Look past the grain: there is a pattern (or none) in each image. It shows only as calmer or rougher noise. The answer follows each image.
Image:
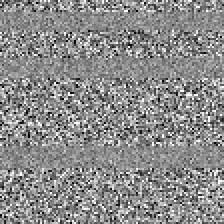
bands of rows
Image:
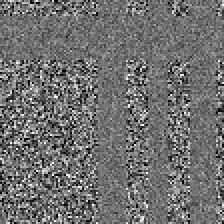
bands of rows crossing bands of columns
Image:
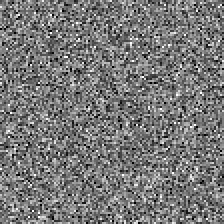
only noise
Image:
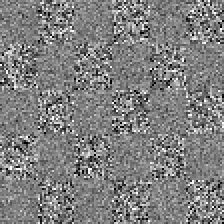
a checkerboard
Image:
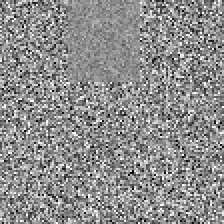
one block
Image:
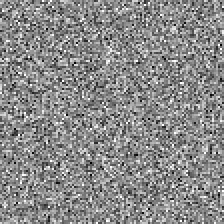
only noise
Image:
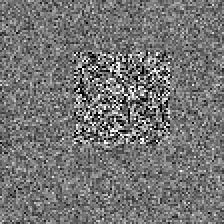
one block
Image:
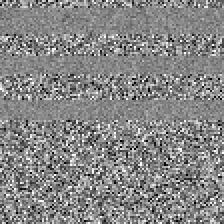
bands of rows
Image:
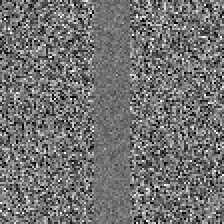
one band of columns
